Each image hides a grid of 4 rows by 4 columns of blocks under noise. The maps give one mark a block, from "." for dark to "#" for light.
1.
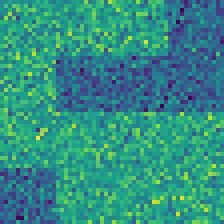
# # # .
# . . .
# # # #
. # # #
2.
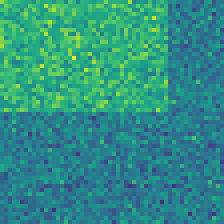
# # # .
# # # .
. . . .
. . . .
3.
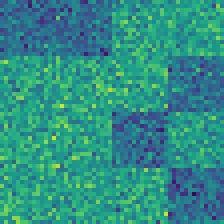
. . # #
# # # .
# # . #
# # # .
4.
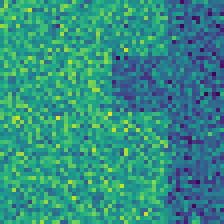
# # # .
# # . .
# # # .
# # # .
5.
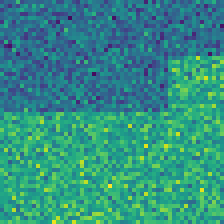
. . . .
. . . #
# # # #
# # # #
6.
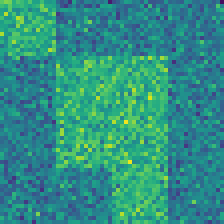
# . . .
. # # .
. # # .
. . # .
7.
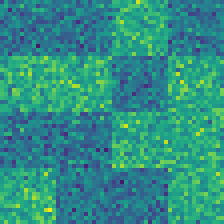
. . # .
# # . #
. . # #
# . . #
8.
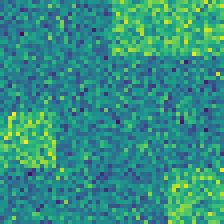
. . # #
. . . .
# . . .
. . . #
